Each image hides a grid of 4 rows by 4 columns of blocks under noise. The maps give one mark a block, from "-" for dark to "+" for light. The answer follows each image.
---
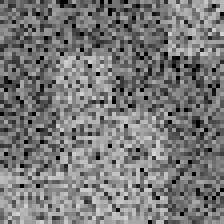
- - - +
- + - -
- + + -
+ + + -
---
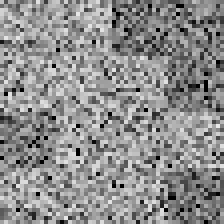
+ + - -
+ + + -
- + + +
+ + + -
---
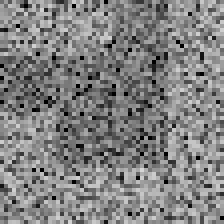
+ + - +
- - - +
+ - - +
+ + + +
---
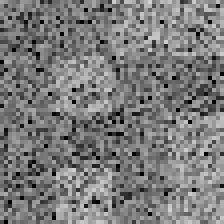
- - + +
- + - -
- - - +
- + - +
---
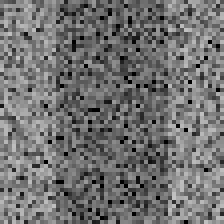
+ - - +
+ - - +
+ - - +
+ - - +
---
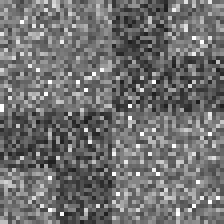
+ + - +
+ + - -
- - + +
+ - + +
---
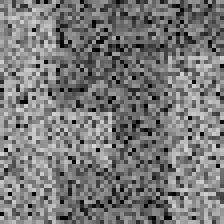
+ - - -
+ - - +
+ + - +
+ - - +
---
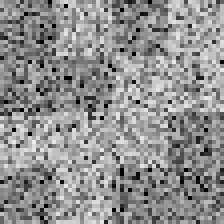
- + - +
- - + +
+ + + -
- + - -
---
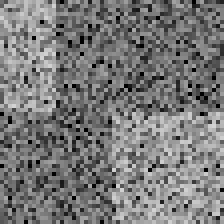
+ - - -
+ - - -
- - + +
- - + +
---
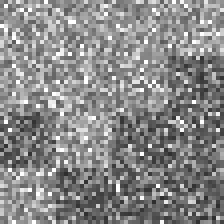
+ + + +
+ + + -
- + - -
+ - - -
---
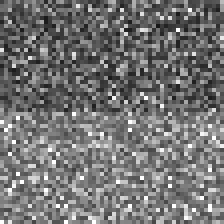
- - - -
- - - -
+ + + +
+ + + +
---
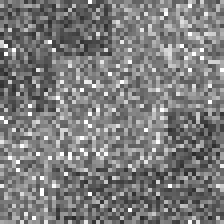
- - + +
- + + +
+ + + -
+ - - -
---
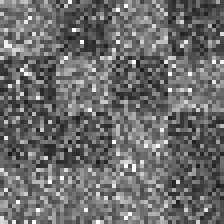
+ - + -
- + - +
- - + -
+ + + -
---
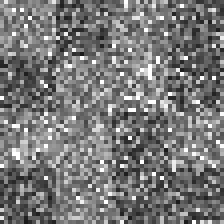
+ - + -
- + + -
+ + - +
- + - -
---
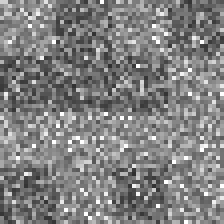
+ - + -
- - - +
+ + + +
- + - +
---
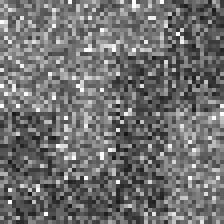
+ + + -
+ + - -
- + - +
- - - +
